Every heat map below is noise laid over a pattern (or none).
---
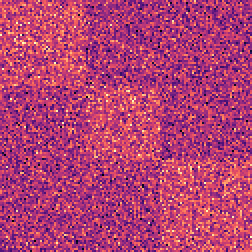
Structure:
blocks along the diagonal
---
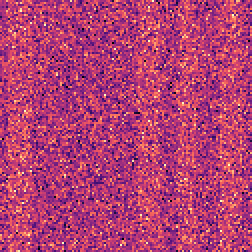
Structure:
bands of columns
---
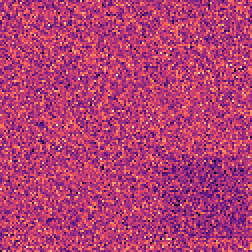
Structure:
one block
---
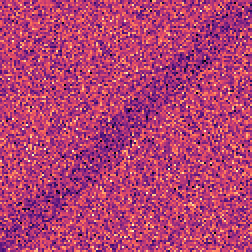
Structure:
a diagonal band
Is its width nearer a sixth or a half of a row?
a sixth
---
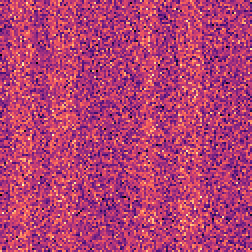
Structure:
bands of columns
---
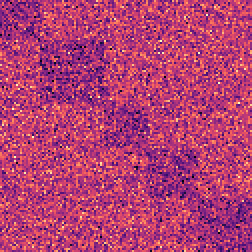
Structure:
blocks along the diagonal
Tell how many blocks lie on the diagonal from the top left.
5
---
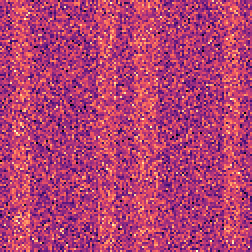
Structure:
bands of columns
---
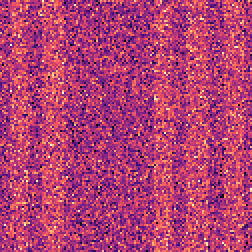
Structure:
bands of columns
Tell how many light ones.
5
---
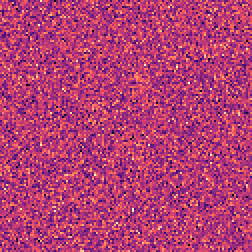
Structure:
only noise
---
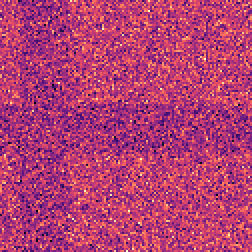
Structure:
bands of rows crossing bands of columns
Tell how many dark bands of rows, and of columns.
1 and 1
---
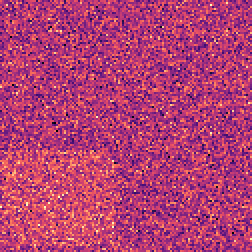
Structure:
one block
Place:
bottom left
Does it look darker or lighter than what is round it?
lighter
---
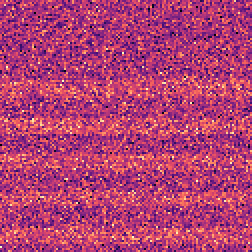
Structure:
bands of rows
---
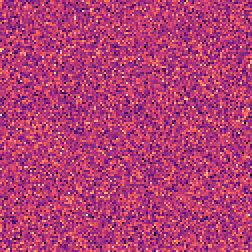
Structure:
only noise
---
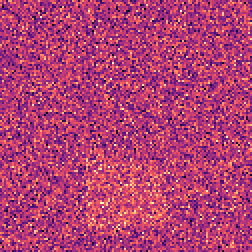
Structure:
one block
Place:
bottom middle
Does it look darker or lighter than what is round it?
lighter
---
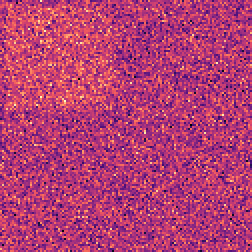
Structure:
one block
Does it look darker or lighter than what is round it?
lighter
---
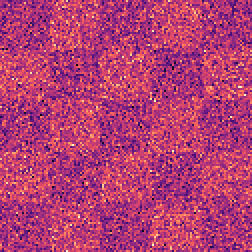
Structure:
a checkerboard
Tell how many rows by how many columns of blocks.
5 by 5
